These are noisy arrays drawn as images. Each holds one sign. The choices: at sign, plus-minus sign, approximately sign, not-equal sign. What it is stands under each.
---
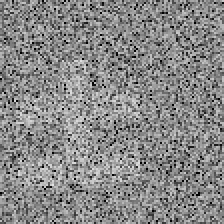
plus-minus sign
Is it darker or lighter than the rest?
lighter
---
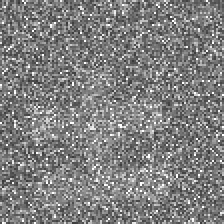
plus-minus sign
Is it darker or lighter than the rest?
lighter
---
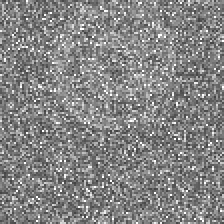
at sign
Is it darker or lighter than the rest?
lighter
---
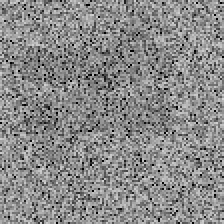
not-equal sign
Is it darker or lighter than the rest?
darker
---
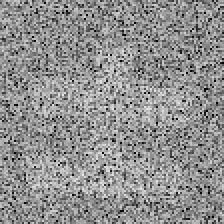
plus-minus sign
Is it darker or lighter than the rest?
lighter
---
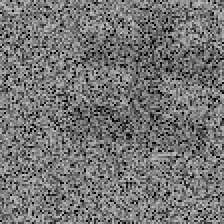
plus-minus sign
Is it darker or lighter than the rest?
darker
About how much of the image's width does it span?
two thirds
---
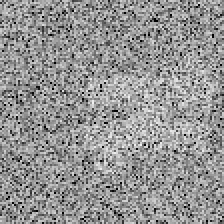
not-equal sign
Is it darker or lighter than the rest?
lighter
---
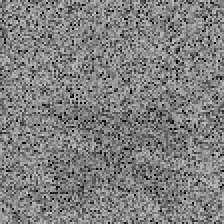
not-equal sign
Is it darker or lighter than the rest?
darker
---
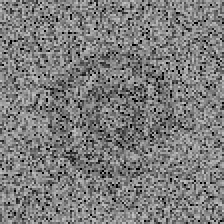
at sign
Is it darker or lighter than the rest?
darker
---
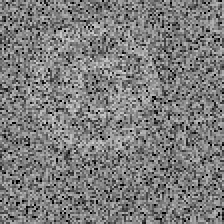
at sign
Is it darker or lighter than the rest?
lighter
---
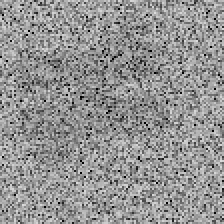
not-equal sign
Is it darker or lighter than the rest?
darker
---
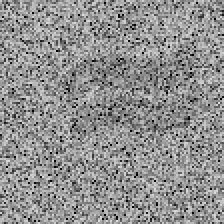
approximately sign
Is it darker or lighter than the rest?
darker
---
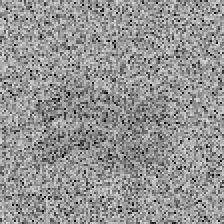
approximately sign
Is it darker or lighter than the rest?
darker
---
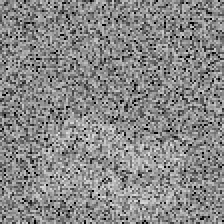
approximately sign
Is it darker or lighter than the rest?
lighter
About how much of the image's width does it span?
two thirds
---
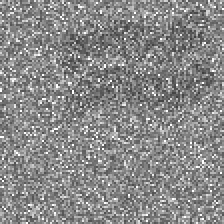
approximately sign
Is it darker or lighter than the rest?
darker
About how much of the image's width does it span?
two thirds
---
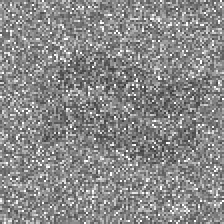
approximately sign
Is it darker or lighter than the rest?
darker
